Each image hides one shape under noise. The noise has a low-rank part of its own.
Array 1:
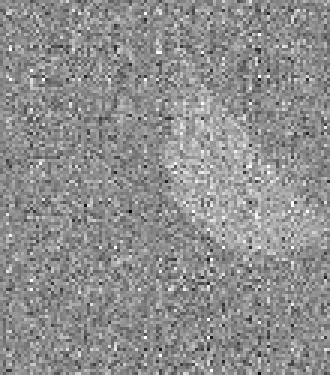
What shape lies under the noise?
half disc
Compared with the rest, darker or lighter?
lighter
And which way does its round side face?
down and left
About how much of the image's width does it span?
half
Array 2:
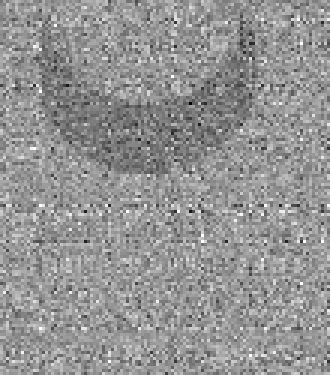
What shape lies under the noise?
crescent
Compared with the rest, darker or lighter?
darker
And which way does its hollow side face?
up
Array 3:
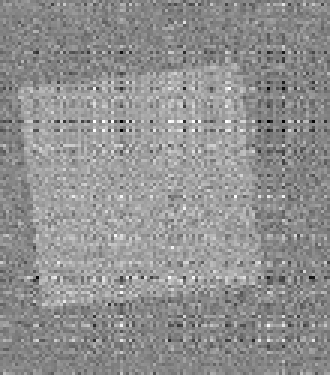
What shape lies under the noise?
square
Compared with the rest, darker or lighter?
lighter
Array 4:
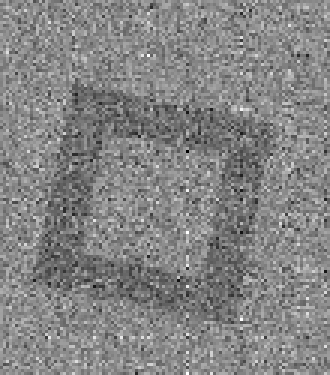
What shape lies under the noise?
square frame
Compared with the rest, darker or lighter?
darker
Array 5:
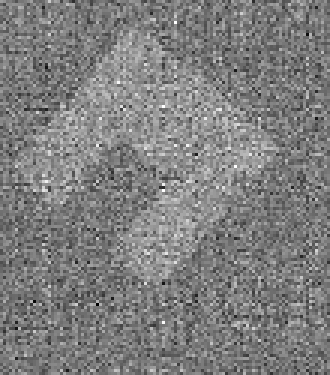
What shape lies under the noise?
square with a notch
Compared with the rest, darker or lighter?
lighter
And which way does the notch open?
down and left
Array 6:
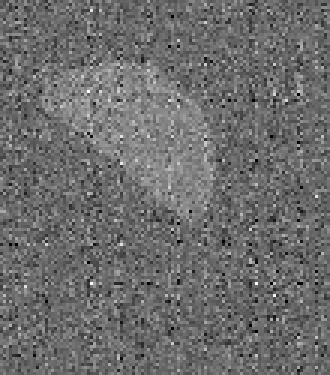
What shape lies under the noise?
half disc
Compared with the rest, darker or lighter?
lighter
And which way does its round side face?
up and right
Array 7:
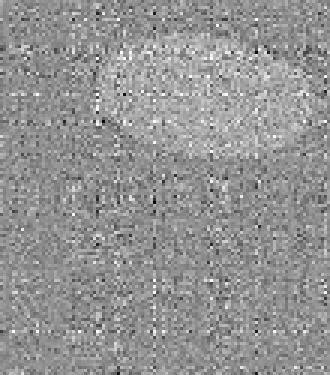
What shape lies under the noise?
ellipse
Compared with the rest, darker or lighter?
lighter
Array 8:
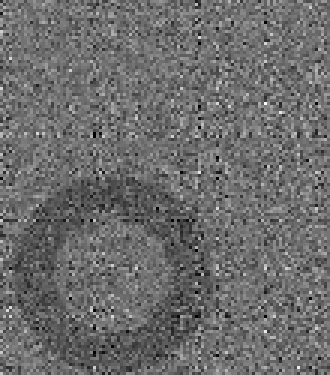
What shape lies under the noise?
ring
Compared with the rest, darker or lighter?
darker
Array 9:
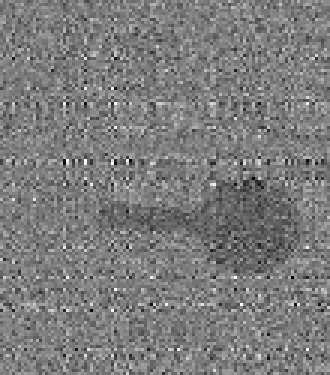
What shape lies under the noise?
lollipop
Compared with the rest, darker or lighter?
darker
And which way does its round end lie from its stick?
right
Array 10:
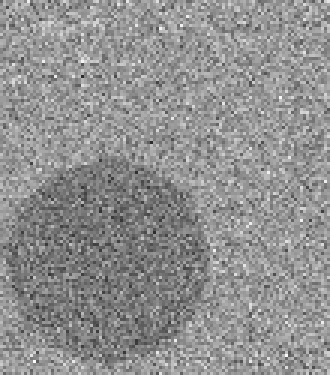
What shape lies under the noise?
disc
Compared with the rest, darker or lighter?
darker
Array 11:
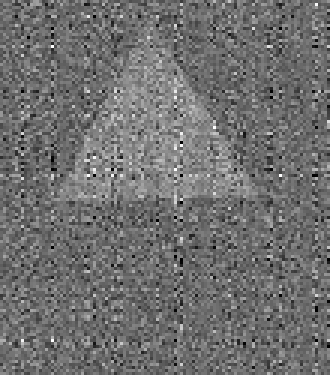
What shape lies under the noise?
triangle
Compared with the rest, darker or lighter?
lighter
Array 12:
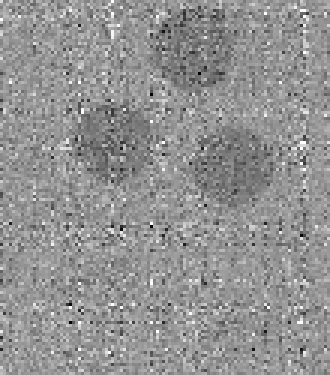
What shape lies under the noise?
three dots
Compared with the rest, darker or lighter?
darker
